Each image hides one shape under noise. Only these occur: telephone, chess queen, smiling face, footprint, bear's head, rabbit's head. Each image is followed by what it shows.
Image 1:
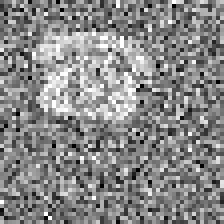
light telephone
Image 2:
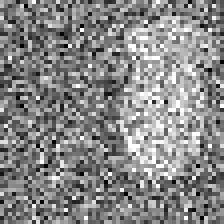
light footprint
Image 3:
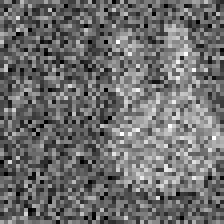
light rabbit's head
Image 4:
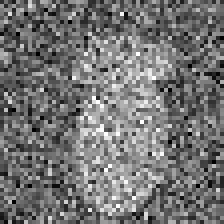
light footprint
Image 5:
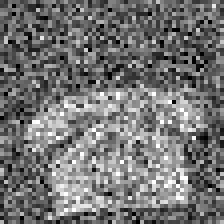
light telephone
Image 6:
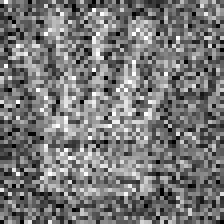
light chess queen
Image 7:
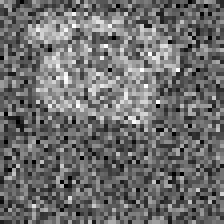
light telephone
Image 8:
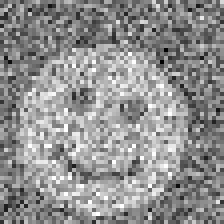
light smiling face
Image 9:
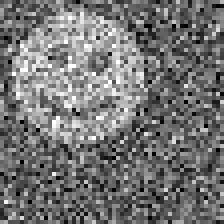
light smiling face
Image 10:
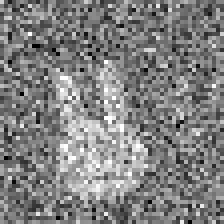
light rabbit's head
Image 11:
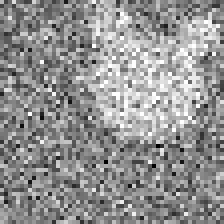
light bear's head
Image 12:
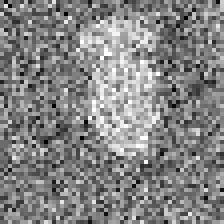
light footprint
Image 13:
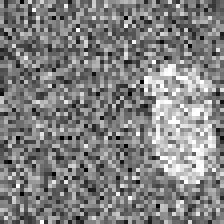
light footprint
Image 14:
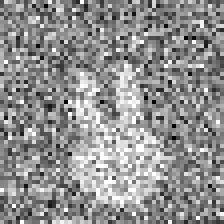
light rabbit's head
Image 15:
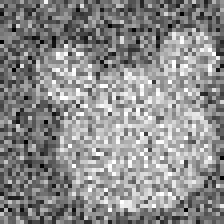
light bear's head
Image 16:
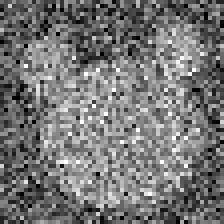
light bear's head
